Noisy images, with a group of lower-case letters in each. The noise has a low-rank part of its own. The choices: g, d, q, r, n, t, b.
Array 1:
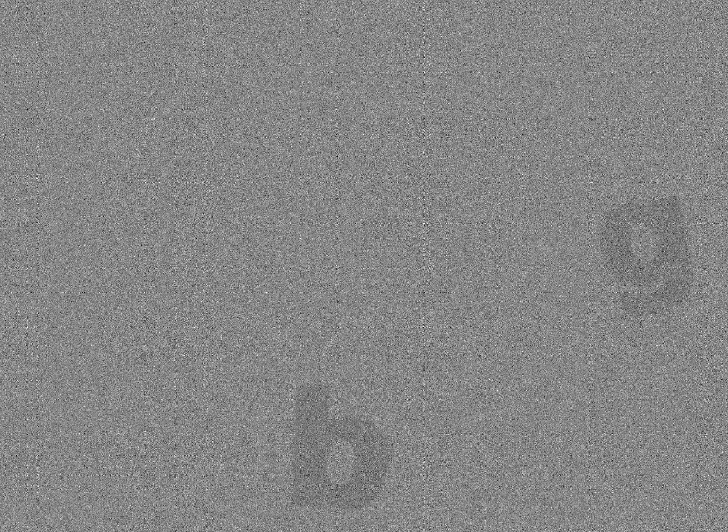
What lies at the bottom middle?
b
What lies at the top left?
nothing
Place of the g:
middle right
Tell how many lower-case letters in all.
2
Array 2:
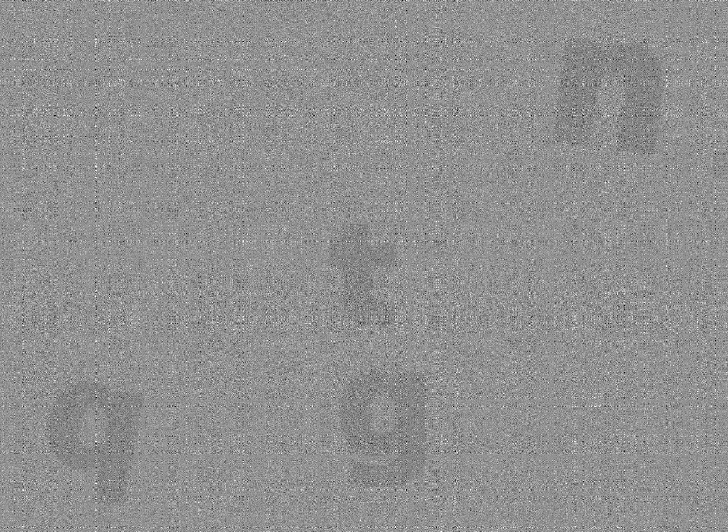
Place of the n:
top right
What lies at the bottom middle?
g
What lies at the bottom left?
q
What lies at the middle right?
nothing
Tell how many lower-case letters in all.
4
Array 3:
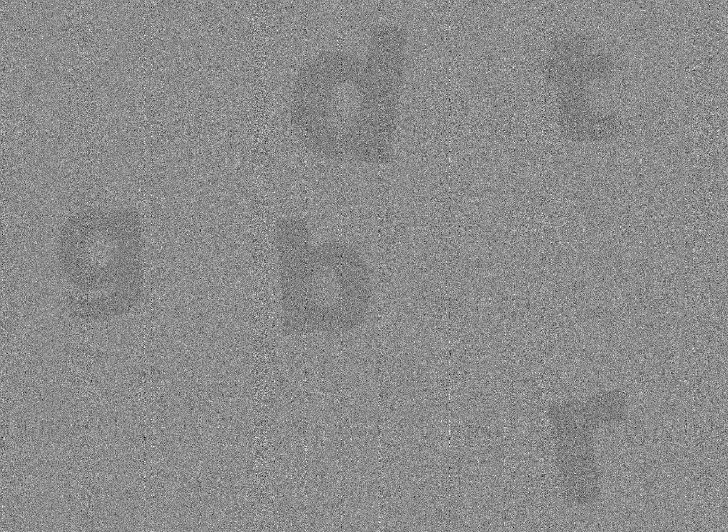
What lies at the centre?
b
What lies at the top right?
t
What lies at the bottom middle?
nothing
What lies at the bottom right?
r
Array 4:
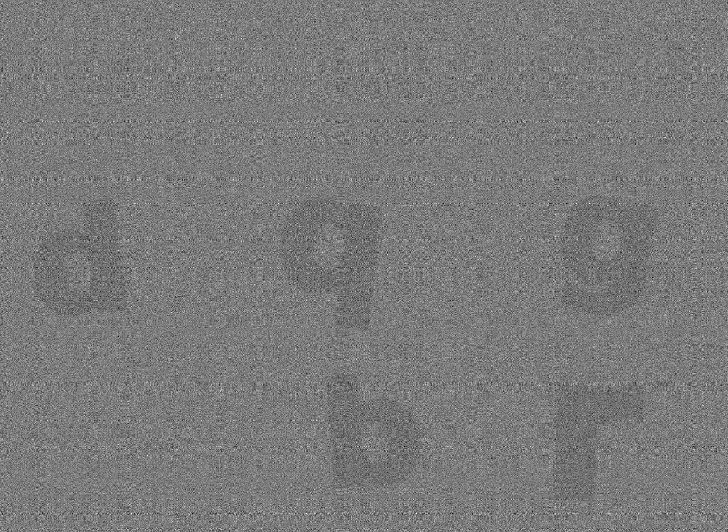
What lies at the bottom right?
r
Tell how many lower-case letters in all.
5
